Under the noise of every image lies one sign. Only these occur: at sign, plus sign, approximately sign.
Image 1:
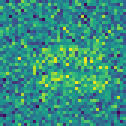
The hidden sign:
approximately sign
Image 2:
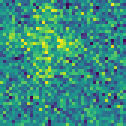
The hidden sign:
plus sign
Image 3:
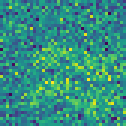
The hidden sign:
approximately sign
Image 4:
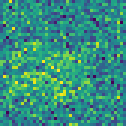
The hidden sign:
approximately sign
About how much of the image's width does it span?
two thirds
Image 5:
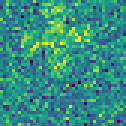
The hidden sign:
plus sign
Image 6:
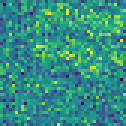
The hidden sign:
approximately sign
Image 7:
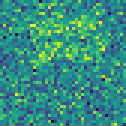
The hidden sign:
approximately sign
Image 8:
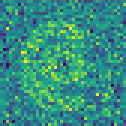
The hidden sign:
at sign
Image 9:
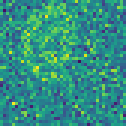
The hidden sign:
at sign
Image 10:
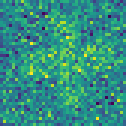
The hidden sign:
plus sign
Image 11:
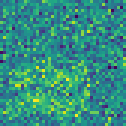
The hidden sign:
approximately sign
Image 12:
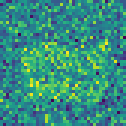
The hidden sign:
approximately sign
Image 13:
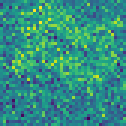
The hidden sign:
approximately sign
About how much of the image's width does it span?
nearly all
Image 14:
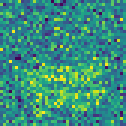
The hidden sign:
approximately sign
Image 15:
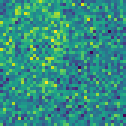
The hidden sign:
at sign
